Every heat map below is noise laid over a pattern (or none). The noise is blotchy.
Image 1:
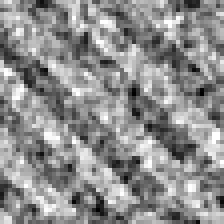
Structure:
diagonal stripes
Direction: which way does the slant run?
top left to bottom right
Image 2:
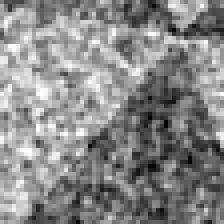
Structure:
spokes from one point
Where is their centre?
top right
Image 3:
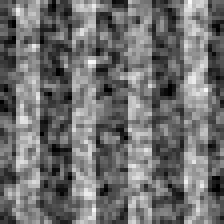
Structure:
vertical stripes
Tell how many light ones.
4
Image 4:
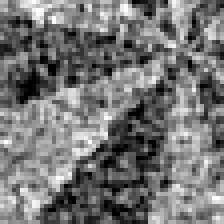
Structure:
spokes from one point
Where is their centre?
top right
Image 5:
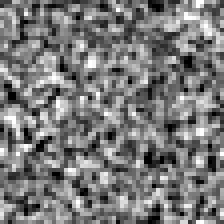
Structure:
only noise
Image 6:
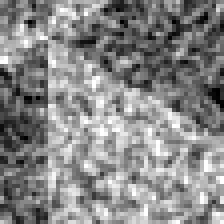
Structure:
spokes from one point
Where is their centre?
top left
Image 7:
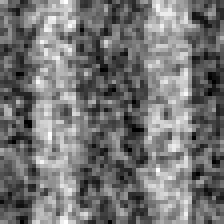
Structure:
vertical stripes
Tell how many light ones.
2
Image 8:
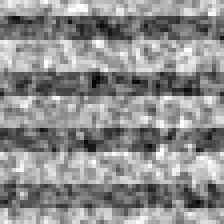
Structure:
horizontal stripes
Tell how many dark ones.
4
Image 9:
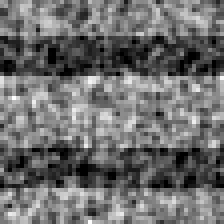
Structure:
horizontal stripes
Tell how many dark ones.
2
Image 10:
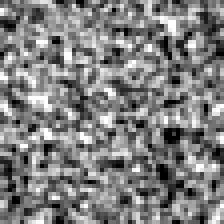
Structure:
only noise
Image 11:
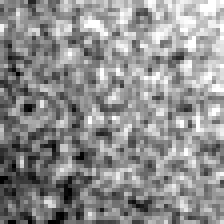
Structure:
a smooth slope
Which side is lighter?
top right
